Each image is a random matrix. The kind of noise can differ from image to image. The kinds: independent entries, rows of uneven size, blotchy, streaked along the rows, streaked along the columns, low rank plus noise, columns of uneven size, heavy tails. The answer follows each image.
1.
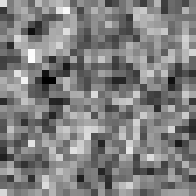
blotchy
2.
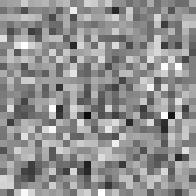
low rank plus noise
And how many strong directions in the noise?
one
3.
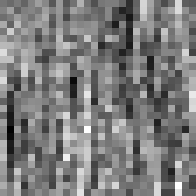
streaked along the columns
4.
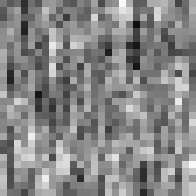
streaked along the columns
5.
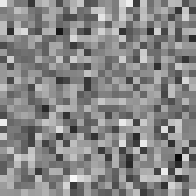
low rank plus noise
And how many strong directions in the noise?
three or four
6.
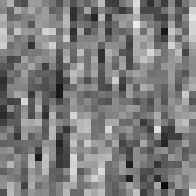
streaked along the columns
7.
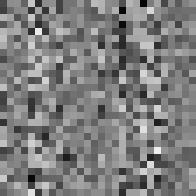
columns of uneven size
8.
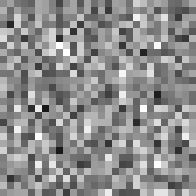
low rank plus noise
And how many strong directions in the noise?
three or four
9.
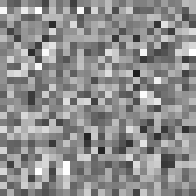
low rank plus noise
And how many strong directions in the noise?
five to eight
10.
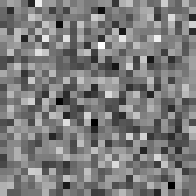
independent entries
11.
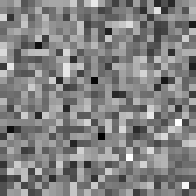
independent entries
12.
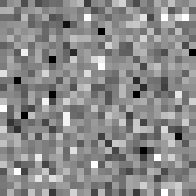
heavy tails
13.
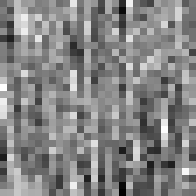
streaked along the columns
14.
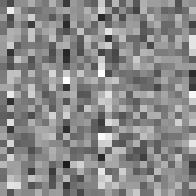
columns of uneven size
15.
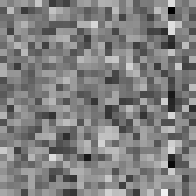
low rank plus noise
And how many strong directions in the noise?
two
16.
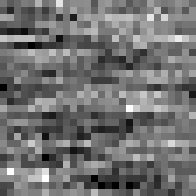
streaked along the rows
